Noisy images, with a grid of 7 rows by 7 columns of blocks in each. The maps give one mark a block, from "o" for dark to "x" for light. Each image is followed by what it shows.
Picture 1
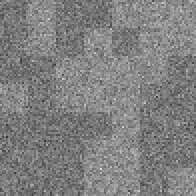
oxooxxx
oxoxoxx
ooxxxxo
xoxxxoo
ooooxoo
oooxxoo
oooxxox
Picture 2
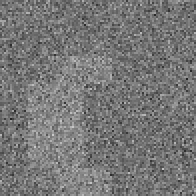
ooooooo
ooooooo
ooxxooo
oxxoooo
oxxoooo
oxxoooo
ooxxooo
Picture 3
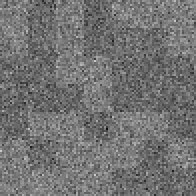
xoxoxxx
xoxooox
ooxxooo
oooxooo
oxxoxxo
xoxxxox
xxxxooo
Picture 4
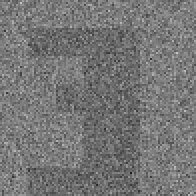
xxxxxxx
xooooxx
xxxooxx
xxoooxx
xxxooxx
xxxooxx
xooooxx
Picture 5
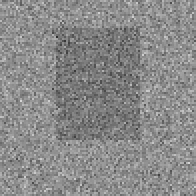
xxxxxxx
xxoooxx
xxoooxx
xxoooxx
xxoooxx
xxxxxxx
xxxxxxx
